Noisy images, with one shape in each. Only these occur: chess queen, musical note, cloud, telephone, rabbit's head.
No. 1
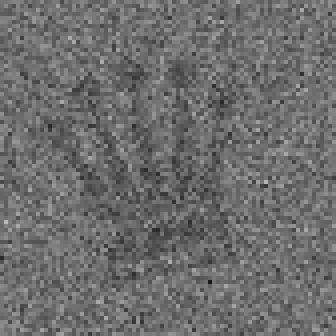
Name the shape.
chess queen
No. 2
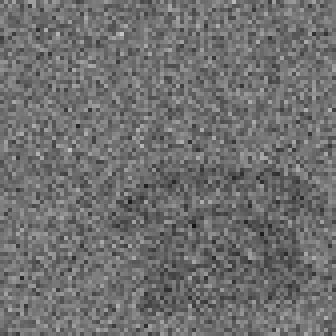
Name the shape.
telephone
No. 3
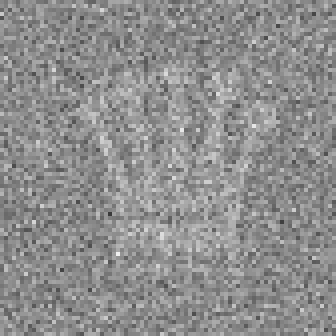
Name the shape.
chess queen
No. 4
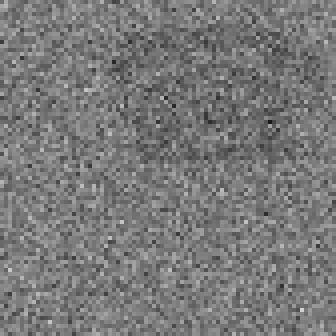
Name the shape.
telephone
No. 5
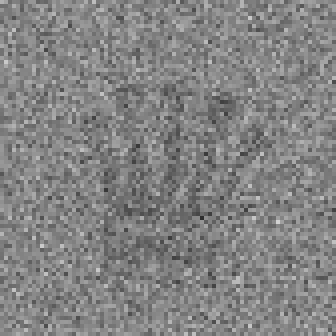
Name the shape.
chess queen
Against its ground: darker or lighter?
darker
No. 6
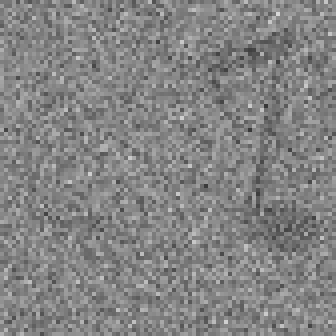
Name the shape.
musical note
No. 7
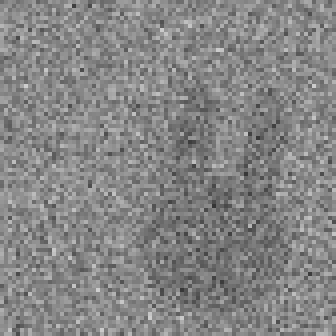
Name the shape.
rabbit's head
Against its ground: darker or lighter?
darker
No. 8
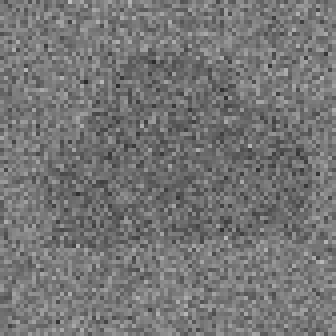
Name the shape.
cloud
